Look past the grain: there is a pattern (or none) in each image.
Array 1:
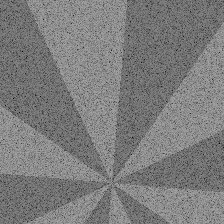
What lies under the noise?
spokes from one point
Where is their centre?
bottom middle
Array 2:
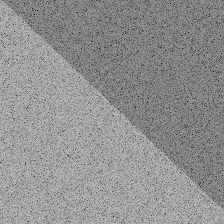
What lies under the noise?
a sharp edge
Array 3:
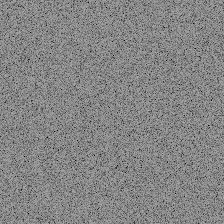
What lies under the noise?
only noise
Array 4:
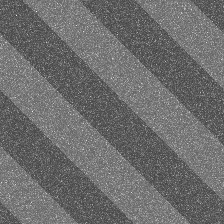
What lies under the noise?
diagonal stripes
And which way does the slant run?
top left to bottom right
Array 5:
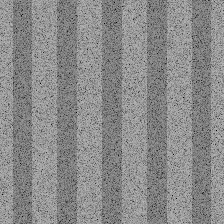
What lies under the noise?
vertical stripes
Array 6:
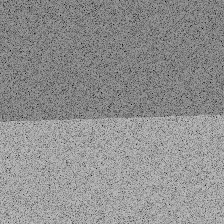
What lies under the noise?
a sharp edge
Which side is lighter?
bottom
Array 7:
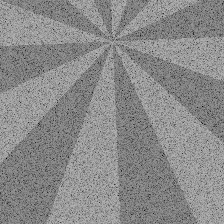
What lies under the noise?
spokes from one point
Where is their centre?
top middle
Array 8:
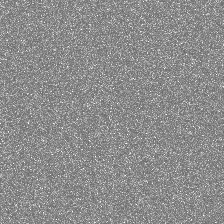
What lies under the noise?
only noise
